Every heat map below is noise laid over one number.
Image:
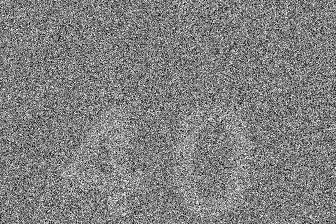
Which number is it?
40
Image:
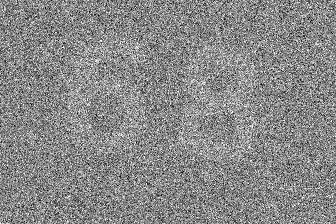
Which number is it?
68
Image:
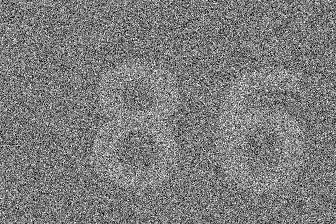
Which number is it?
86
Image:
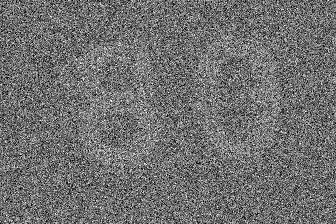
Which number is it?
80
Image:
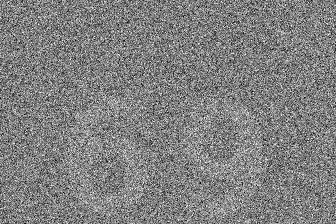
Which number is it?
69
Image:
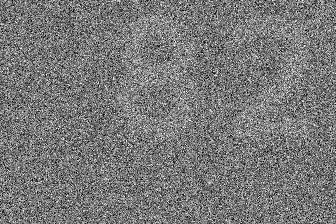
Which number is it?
82
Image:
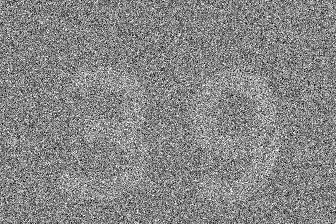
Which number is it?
39
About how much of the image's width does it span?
two thirds
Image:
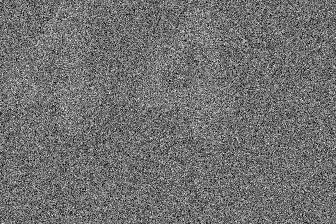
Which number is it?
44
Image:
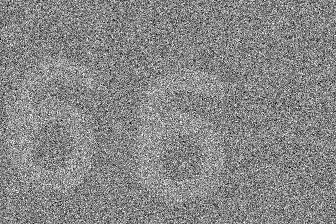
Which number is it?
66
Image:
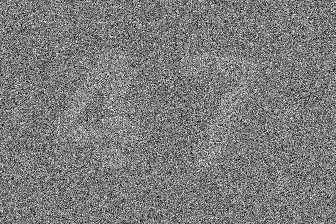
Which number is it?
47
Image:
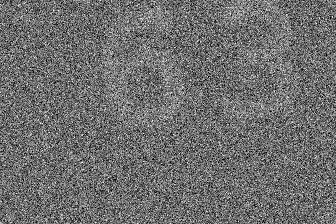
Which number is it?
63
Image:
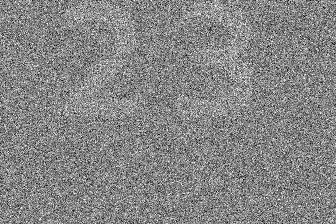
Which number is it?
23
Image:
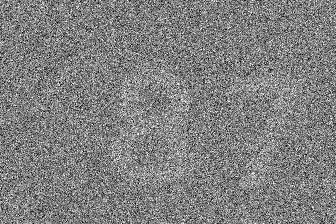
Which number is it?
87
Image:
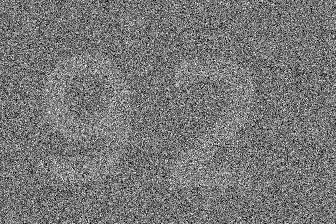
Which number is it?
92
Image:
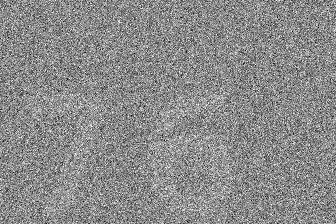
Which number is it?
76
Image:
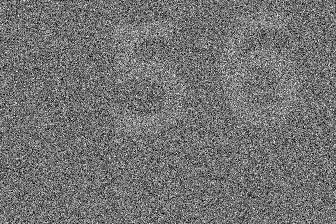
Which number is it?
56
